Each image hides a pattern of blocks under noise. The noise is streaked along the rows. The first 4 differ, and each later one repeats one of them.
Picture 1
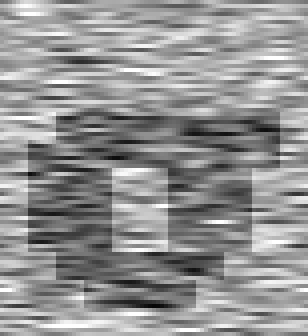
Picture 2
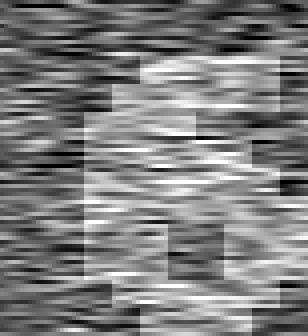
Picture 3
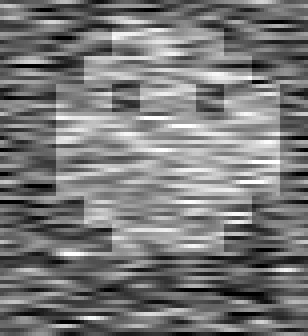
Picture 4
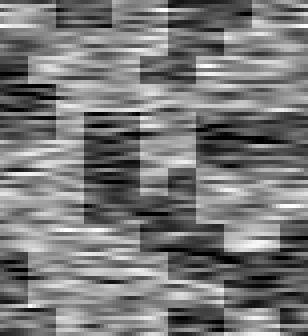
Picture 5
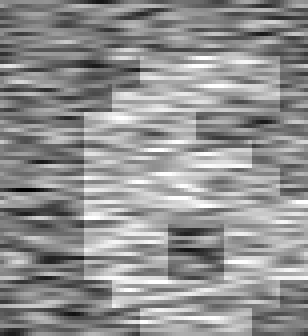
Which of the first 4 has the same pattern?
2
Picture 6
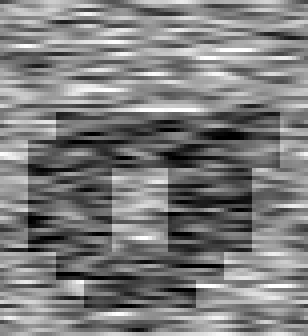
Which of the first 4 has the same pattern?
1
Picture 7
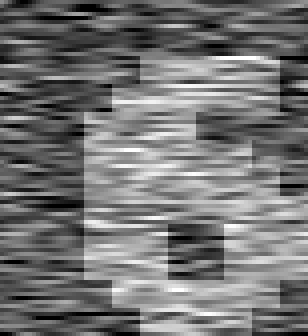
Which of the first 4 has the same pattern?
2
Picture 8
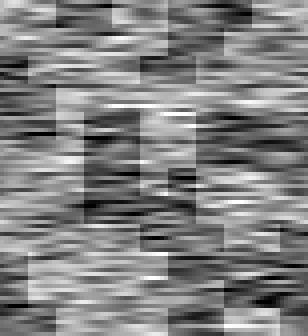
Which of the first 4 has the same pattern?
4
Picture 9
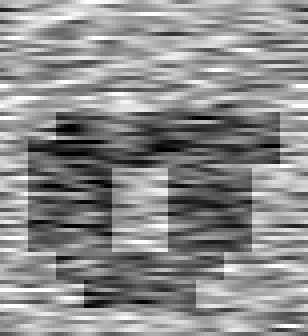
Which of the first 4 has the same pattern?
1
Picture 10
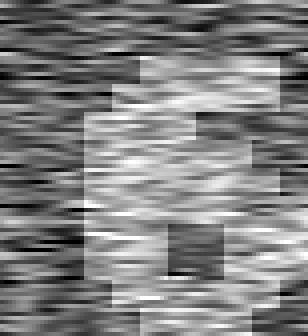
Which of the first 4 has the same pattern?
2
